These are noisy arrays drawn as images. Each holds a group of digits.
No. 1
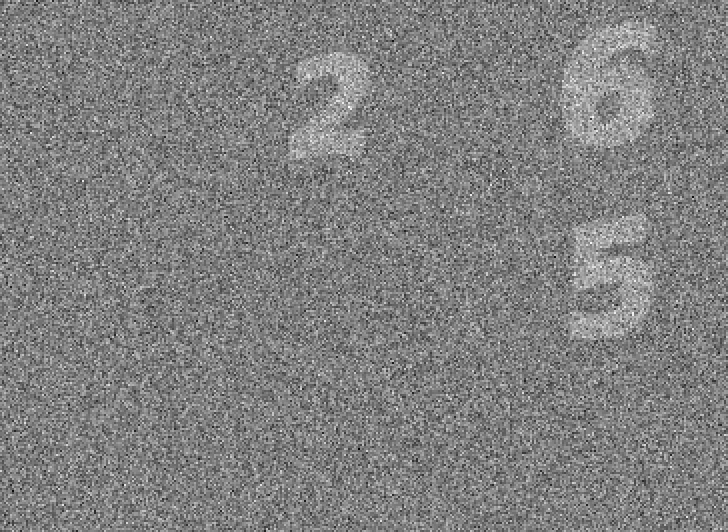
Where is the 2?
top middle
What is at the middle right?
5
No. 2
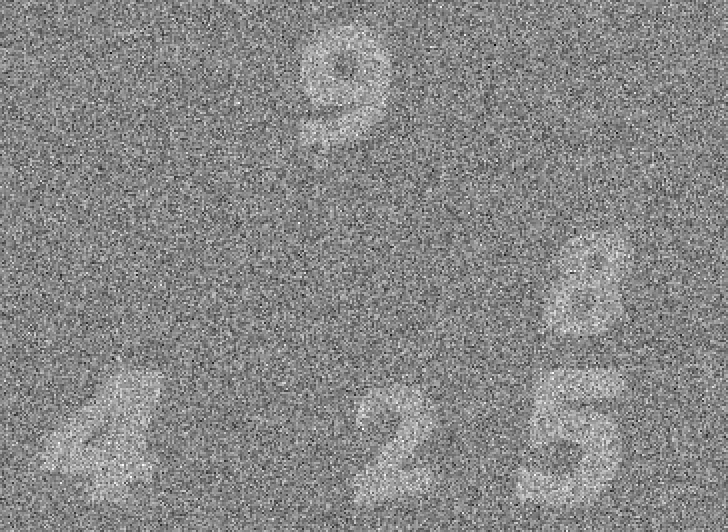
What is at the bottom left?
4
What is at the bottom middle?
2
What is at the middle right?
8
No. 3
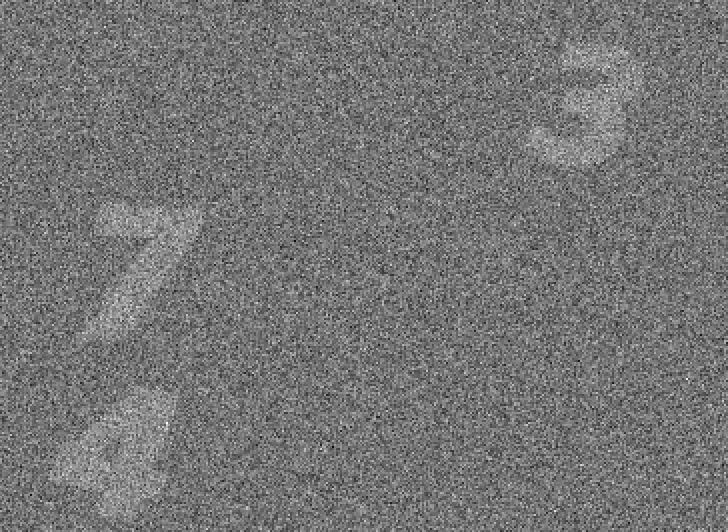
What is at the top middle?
nothing
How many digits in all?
3
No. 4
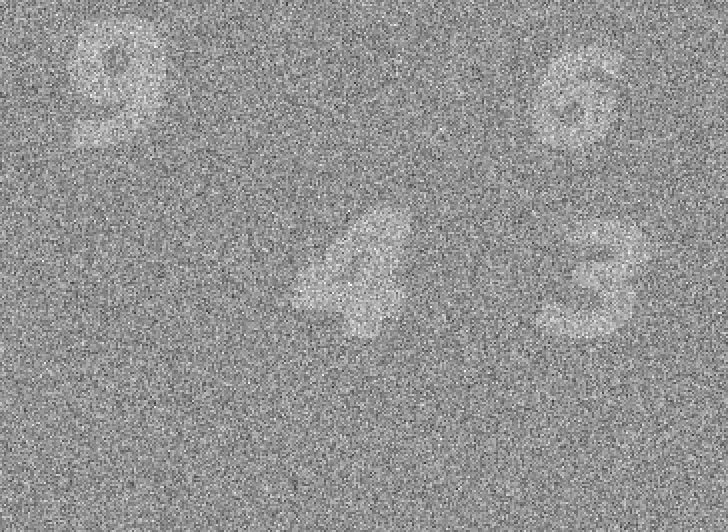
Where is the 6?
top right
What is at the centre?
4
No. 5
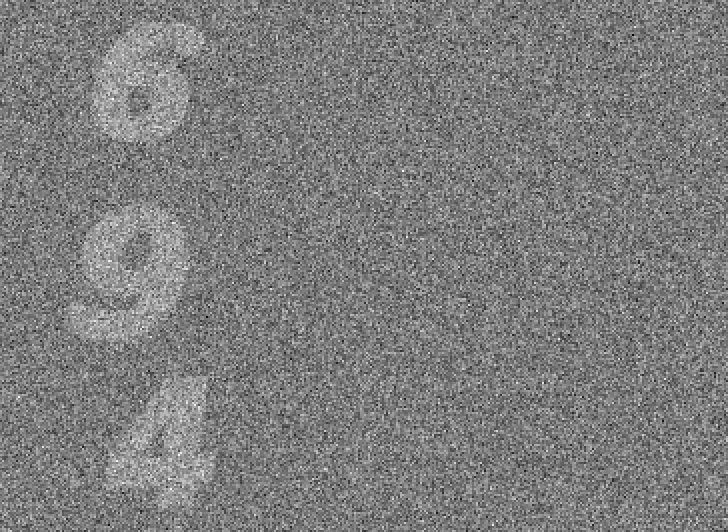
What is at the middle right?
nothing
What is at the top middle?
nothing
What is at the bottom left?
4
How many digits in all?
3
